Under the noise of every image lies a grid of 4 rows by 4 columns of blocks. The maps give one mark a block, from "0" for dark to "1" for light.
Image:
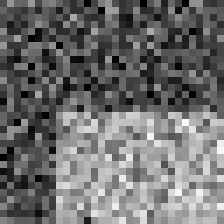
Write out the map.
0 0 0 0
0 0 0 0
0 1 1 1
0 1 1 1
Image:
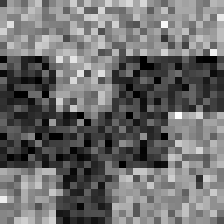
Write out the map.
1 1 1 1
0 1 0 0
0 0 0 1
1 0 1 1
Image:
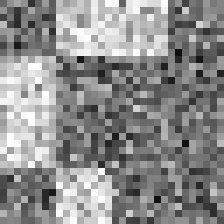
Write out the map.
0 1 1 0
1 0 0 0
1 0 0 0
0 1 0 0
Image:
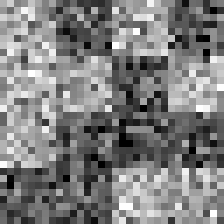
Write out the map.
1 0 1 0
1 1 0 1
1 0 0 0
0 0 1 1
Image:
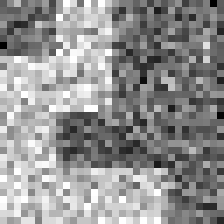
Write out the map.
0 1 0 0
1 1 0 0
1 0 0 0
1 1 1 0
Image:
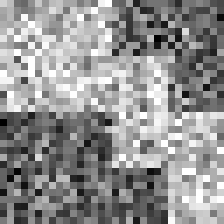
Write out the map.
1 1 0 0
1 1 1 0
0 0 1 1
0 0 0 1
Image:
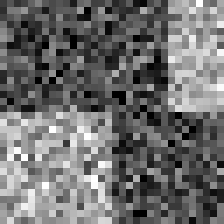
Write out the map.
0 0 0 1
0 0 0 1
1 1 0 0
1 1 0 0
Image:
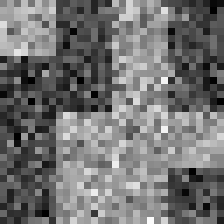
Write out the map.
1 0 1 0
0 0 1 0
0 1 1 1
0 1 1 0
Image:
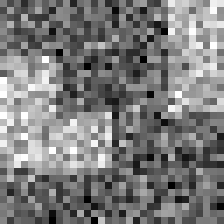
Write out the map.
0 0 0 1
1 0 0 1
1 1 0 0
0 0 0 0
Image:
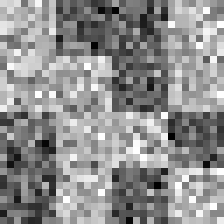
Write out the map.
1 0 0 1
1 1 0 1
0 1 1 0
0 1 0 1
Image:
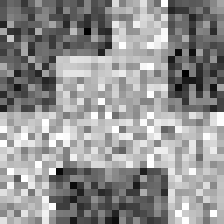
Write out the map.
0 0 1 0
0 1 1 0
1 1 1 1
1 0 0 1
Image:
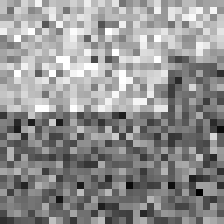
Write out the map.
1 1 1 1
1 1 1 0
0 0 0 0
0 0 0 0
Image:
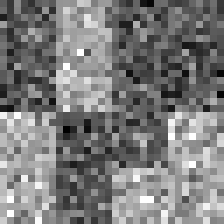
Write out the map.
0 1 0 0
0 1 0 0
1 0 0 1
1 0 1 1
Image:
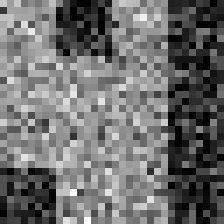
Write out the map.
1 0 1 0
1 1 1 0
1 1 1 0
0 1 1 0
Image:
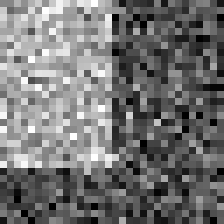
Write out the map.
1 1 0 0
1 1 0 0
1 1 0 0
0 0 0 0
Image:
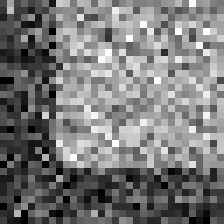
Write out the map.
0 1 1 1
0 1 1 1
0 1 1 1
0 0 0 0
